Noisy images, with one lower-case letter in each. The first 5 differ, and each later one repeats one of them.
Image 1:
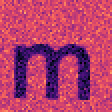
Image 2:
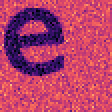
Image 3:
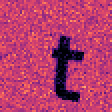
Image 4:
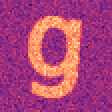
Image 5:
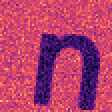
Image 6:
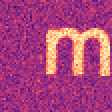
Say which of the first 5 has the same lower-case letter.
1
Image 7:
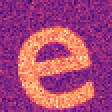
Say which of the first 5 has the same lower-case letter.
2
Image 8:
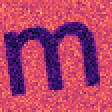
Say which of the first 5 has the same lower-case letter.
1
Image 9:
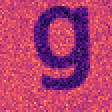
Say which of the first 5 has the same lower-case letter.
4
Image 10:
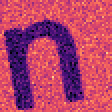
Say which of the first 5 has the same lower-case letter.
5
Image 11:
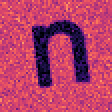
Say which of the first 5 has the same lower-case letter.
5
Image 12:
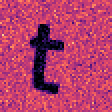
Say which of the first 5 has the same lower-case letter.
3
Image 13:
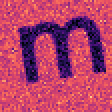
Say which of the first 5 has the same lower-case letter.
1
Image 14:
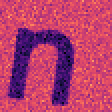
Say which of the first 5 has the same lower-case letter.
5
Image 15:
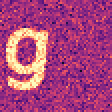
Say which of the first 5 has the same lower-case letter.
4
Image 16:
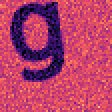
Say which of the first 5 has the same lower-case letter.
4
